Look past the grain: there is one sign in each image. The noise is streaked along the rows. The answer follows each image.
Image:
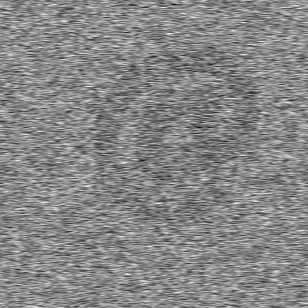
at sign
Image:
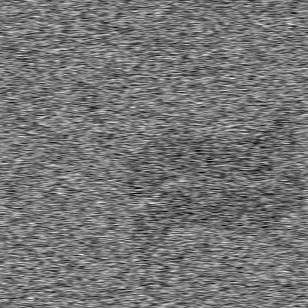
approximately sign
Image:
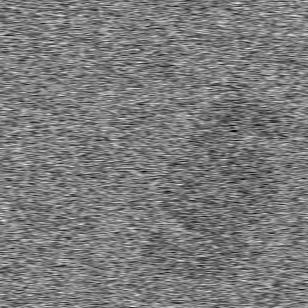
section sign
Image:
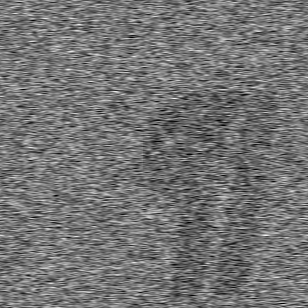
pilcrow
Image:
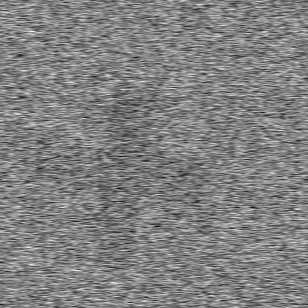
plus sign
